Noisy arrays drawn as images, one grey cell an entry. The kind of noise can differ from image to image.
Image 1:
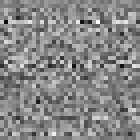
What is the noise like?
rows of uneven size
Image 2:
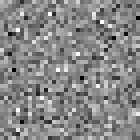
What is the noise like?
heavy tails
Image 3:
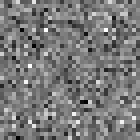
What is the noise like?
heavy tails
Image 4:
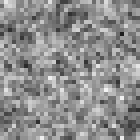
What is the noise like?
blotchy
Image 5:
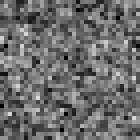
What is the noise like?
blotchy
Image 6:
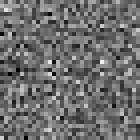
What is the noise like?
low rank plus noise
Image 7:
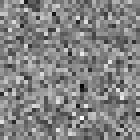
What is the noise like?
independent entries
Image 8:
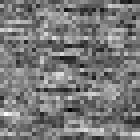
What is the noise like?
streaked along the rows
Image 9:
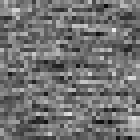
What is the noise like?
streaked along the rows
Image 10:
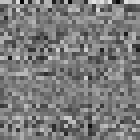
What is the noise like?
rows of uneven size
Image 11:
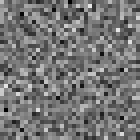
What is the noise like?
independent entries
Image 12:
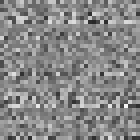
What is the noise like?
rows of uneven size
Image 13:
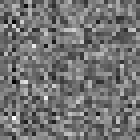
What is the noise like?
low rank plus noise
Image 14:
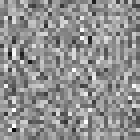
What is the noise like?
low rank plus noise
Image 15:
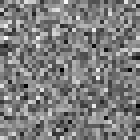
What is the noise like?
independent entries
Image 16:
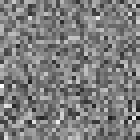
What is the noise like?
low rank plus noise
